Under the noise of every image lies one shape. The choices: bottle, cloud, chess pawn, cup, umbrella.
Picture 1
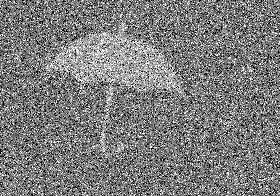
light umbrella
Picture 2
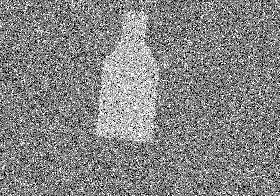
light bottle
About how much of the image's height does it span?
two thirds
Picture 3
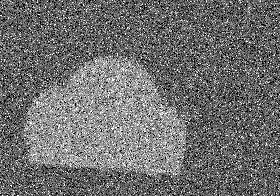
light cloud
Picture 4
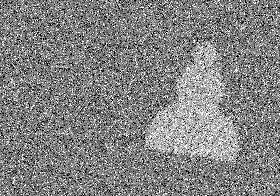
light chess pawn
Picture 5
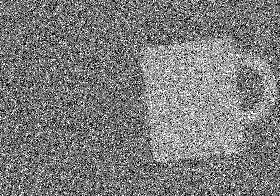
light cup
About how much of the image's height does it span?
two thirds
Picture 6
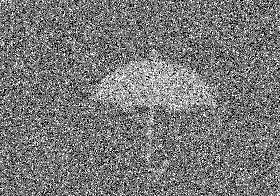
light umbrella
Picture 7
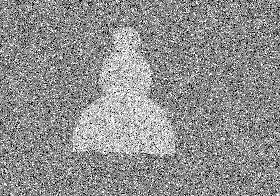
light chess pawn
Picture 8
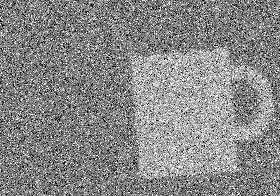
light cup
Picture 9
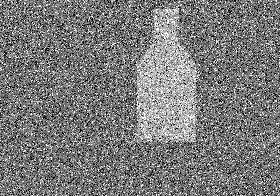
light bottle
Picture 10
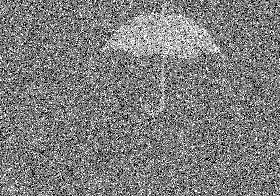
light umbrella
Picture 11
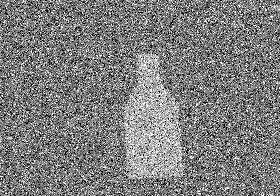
light bottle
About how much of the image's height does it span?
two thirds
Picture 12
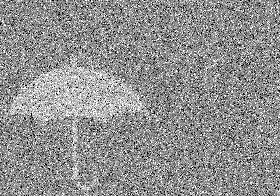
light umbrella
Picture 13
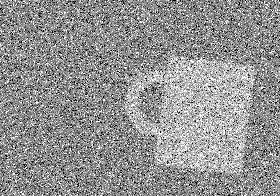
light cup
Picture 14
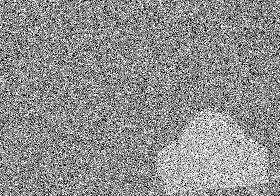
light cloud, bottom right
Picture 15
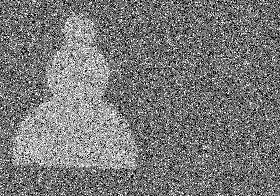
light chess pawn
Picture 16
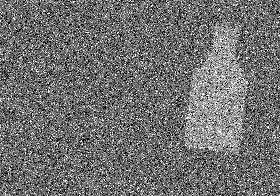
light bottle
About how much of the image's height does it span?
two thirds
